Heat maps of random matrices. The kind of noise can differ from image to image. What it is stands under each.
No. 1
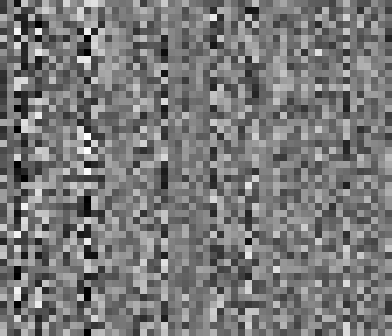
columns of uneven size
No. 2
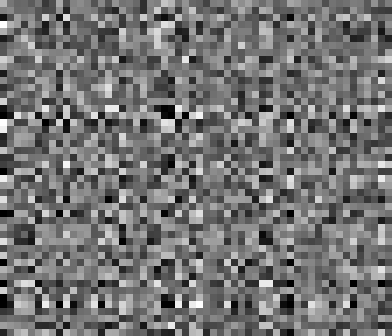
low rank plus noise
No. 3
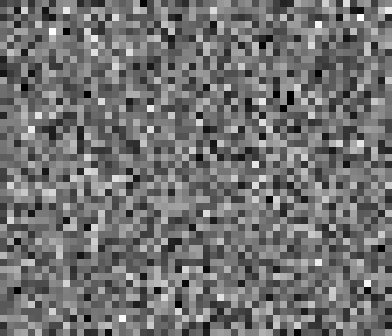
independent entries
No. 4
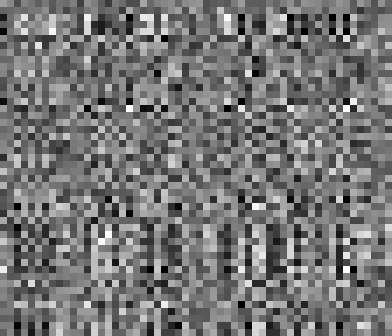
low rank plus noise
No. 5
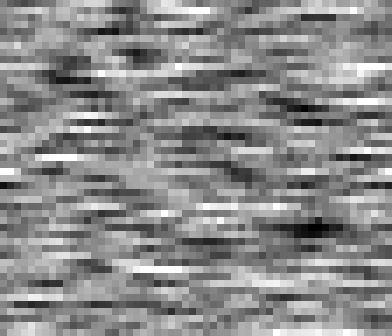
streaked along the rows
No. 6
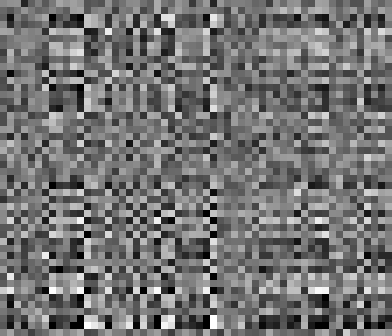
low rank plus noise
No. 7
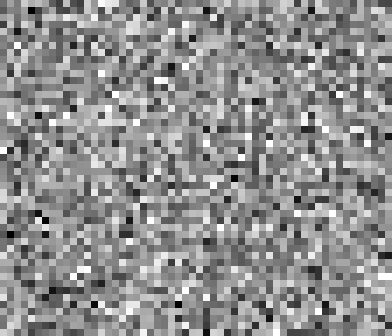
independent entries
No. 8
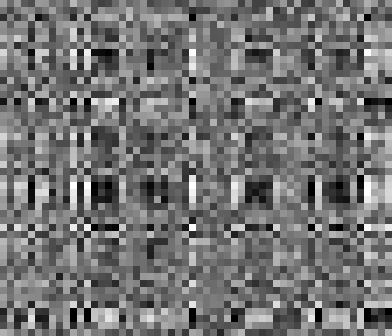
low rank plus noise
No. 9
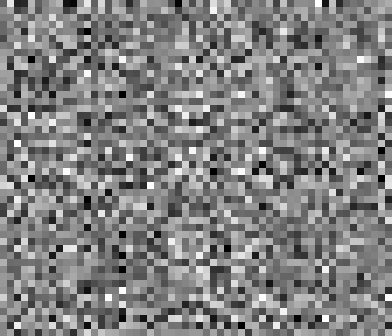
low rank plus noise
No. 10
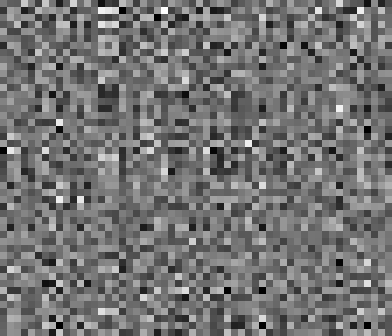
low rank plus noise
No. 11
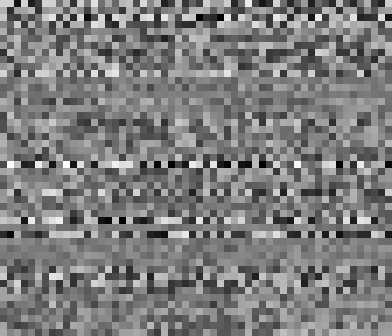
rows of uneven size
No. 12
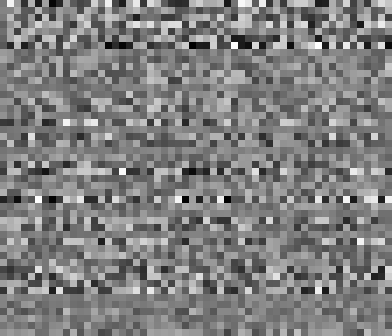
rows of uneven size
